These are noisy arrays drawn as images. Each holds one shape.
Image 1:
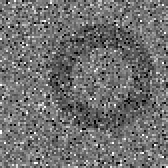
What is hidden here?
dark ring
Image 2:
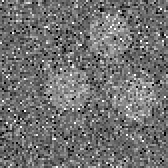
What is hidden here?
light three dots
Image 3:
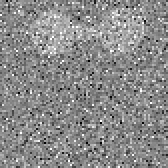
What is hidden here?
light dumbbell
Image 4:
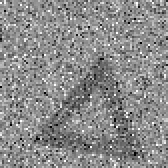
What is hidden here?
dark triangle frame
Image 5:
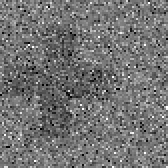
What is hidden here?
dark cross
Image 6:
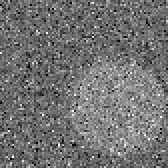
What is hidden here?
light disc
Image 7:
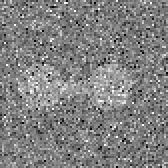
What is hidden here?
light dumbbell
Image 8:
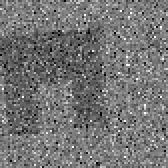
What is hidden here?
dark square with a notch
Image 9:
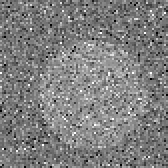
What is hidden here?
light disc
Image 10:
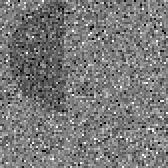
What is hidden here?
dark half disc
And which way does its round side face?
left
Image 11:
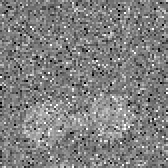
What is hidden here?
light dumbbell
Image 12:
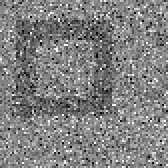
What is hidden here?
dark square frame
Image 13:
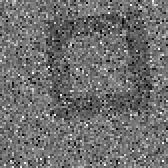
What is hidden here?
dark square frame
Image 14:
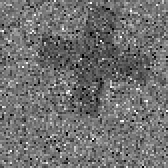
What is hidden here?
dark cross
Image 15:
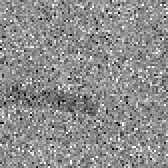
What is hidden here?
dark bar
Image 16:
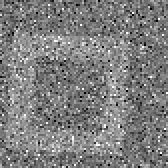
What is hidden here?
light square frame
